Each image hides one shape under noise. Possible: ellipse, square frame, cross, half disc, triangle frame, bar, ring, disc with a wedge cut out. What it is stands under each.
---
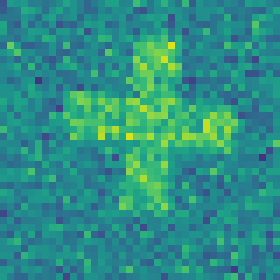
cross
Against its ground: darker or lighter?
lighter
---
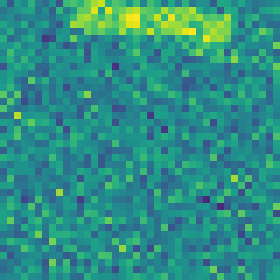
bar
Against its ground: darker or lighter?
lighter
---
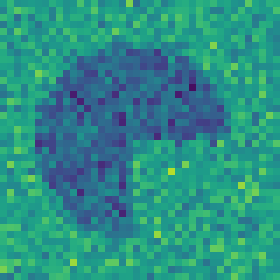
disc with a wedge cut out
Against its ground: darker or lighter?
darker
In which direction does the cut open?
down and right
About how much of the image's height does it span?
two thirds
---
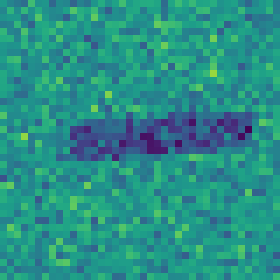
bar
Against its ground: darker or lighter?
darker
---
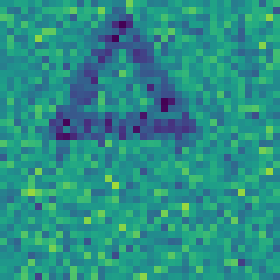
triangle frame
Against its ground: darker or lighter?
darker
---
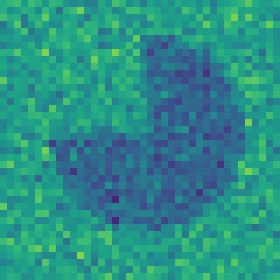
disc with a wedge cut out
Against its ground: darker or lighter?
darker
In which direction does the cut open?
up and left
